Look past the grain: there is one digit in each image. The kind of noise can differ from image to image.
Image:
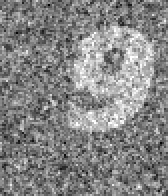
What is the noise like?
blotchy
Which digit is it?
9
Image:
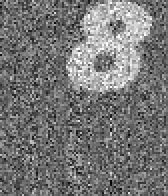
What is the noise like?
columns of uneven size
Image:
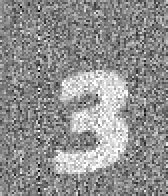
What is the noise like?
columns of uneven size
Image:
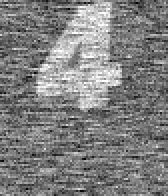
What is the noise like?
streaked along the rows
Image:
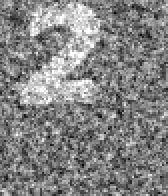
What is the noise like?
blotchy
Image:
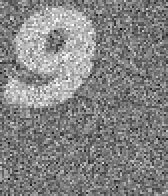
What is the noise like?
independent entries
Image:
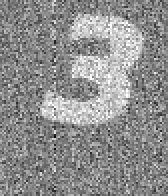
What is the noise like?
columns of uneven size
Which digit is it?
3
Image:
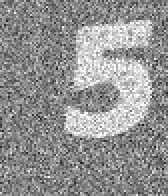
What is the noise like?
low rank plus noise
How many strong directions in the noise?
five to eight
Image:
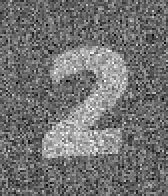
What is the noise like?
low rank plus noise
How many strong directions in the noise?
three or four
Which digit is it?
2
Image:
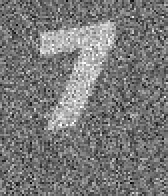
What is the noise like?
low rank plus noise
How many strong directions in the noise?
one
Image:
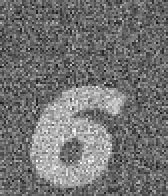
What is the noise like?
low rank plus noise
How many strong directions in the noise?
two
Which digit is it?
6
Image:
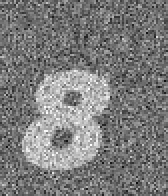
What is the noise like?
low rank plus noise
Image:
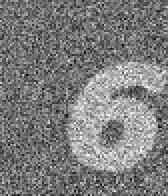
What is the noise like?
low rank plus noise
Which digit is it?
6
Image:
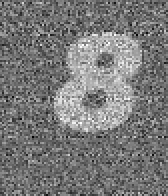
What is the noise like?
rows of uneven size
